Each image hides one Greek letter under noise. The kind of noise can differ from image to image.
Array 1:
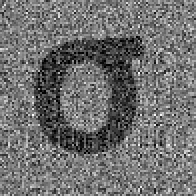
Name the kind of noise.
low rank plus noise
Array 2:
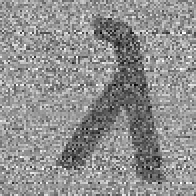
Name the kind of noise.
rows of uneven size
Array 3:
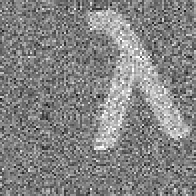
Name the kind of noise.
low rank plus noise
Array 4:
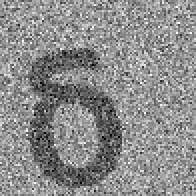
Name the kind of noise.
independent entries
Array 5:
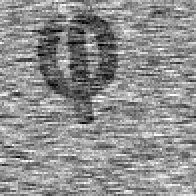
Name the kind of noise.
streaked along the rows
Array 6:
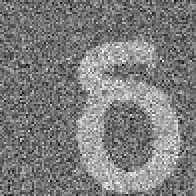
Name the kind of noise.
low rank plus noise
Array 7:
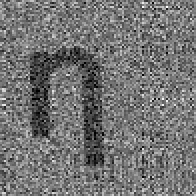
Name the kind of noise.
low rank plus noise
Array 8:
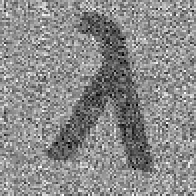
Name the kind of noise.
low rank plus noise
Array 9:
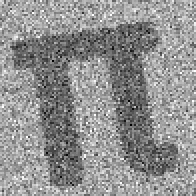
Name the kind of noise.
independent entries
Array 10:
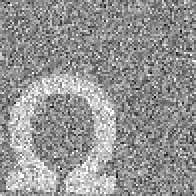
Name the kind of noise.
independent entries
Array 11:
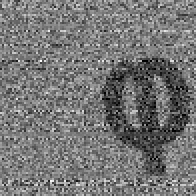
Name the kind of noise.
rows of uneven size
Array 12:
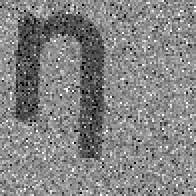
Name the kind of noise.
heavy tails
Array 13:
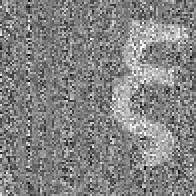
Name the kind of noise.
columns of uneven size
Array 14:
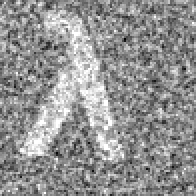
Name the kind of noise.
blotchy
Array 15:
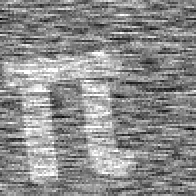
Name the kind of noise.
streaked along the rows
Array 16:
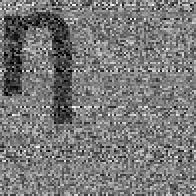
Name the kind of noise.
rows of uneven size
